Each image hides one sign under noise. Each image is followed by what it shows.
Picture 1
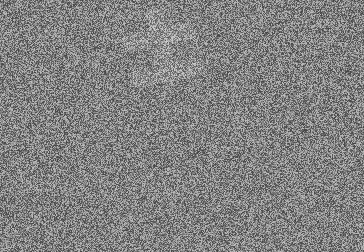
plus-minus sign
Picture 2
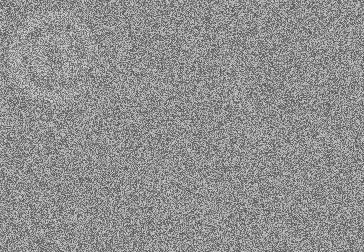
at sign
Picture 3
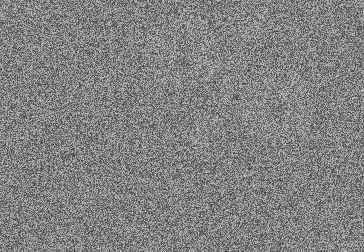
percent sign
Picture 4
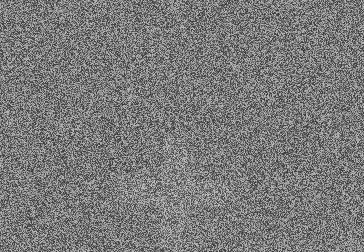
plus sign
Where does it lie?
bottom middle
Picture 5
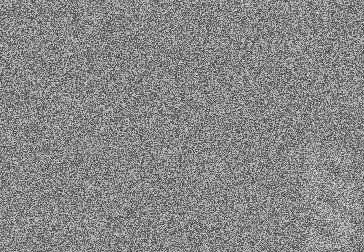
section sign
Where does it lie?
bottom right
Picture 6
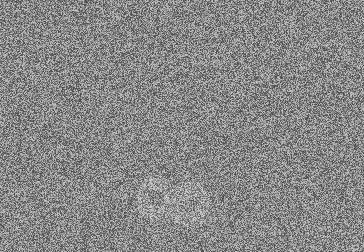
infinity sign
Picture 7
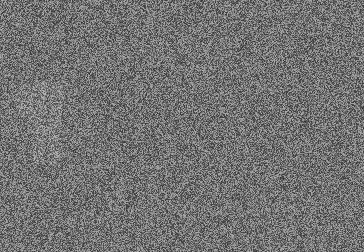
pilcrow
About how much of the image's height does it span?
a third
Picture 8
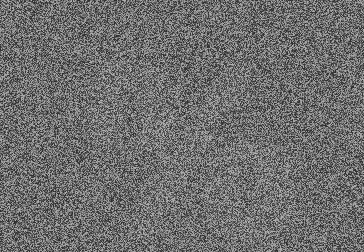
percent sign
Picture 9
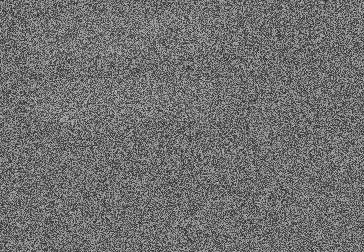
equals sign
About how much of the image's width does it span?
half
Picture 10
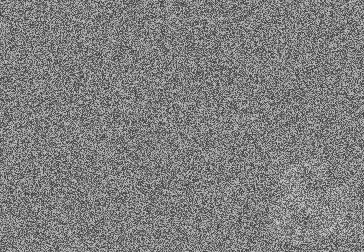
ampersand
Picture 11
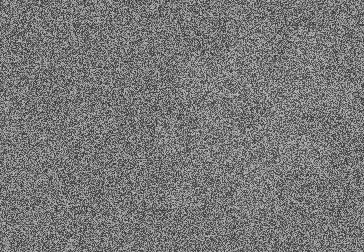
hash sign
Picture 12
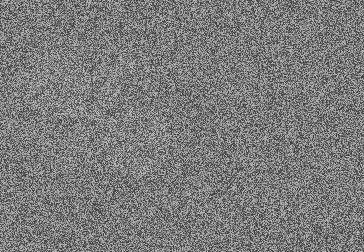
percent sign
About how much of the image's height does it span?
half
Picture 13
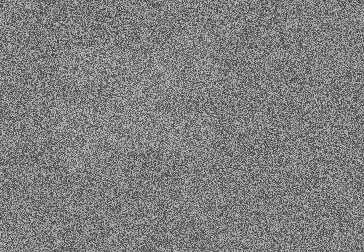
not-equal sign
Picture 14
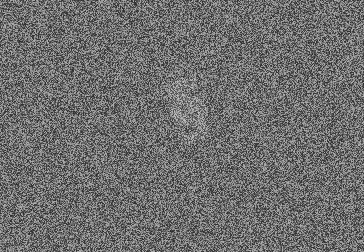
section sign
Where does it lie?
centre
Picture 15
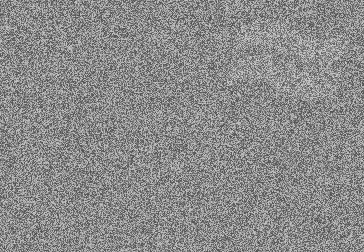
approximately sign
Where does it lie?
top right
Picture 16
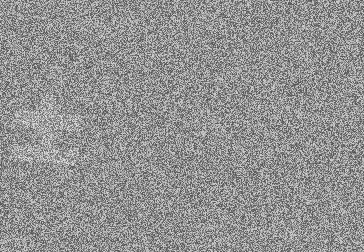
plus-minus sign
